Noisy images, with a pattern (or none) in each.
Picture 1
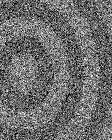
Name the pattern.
rings round one point
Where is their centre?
middle left
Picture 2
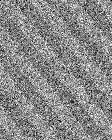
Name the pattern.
diagonal stripes
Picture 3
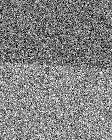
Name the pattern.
a sharp edge
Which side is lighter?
bottom
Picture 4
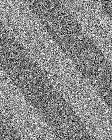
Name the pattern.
diagonal stripes
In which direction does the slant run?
top left to bottom right
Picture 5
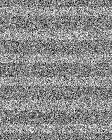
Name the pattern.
horizontal stripes
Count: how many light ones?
6
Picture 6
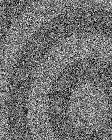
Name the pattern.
rings round one point
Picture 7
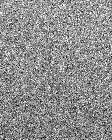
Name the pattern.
a smooth slope
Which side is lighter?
top
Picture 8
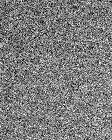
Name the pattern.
a smooth slope
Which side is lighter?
bottom right
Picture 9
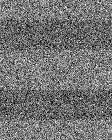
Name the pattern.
horizontal stripes
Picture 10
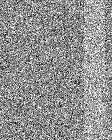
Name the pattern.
one vertical stripe
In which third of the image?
right
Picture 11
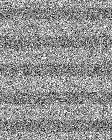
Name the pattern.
horizontal stripes
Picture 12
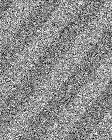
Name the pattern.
diagonal stripes
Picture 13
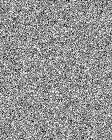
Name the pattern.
only noise
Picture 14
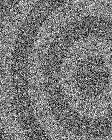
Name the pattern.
rings round one point
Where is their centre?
middle right
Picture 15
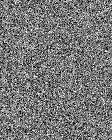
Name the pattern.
only noise
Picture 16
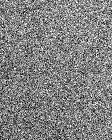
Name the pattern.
a smooth slope
